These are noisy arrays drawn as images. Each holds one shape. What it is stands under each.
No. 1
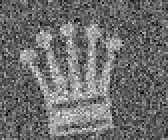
chess queen
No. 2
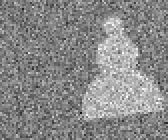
chess pawn
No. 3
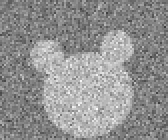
bear's head
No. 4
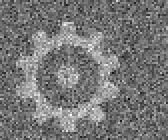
gear
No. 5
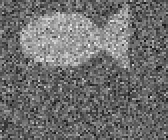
fish
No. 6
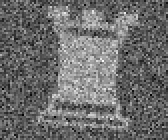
chess rook
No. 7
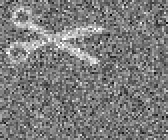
pair of scissors
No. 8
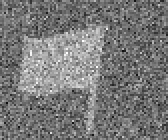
flag
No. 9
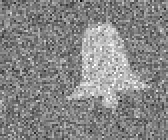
bell
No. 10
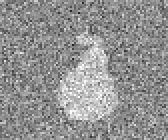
pear
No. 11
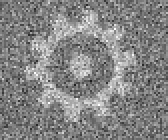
gear
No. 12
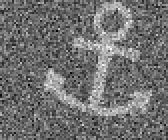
anchor
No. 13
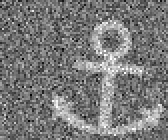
anchor
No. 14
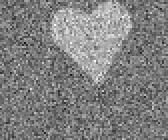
heart
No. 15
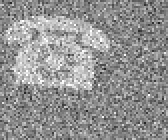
telephone
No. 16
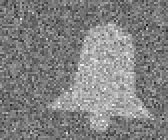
bell
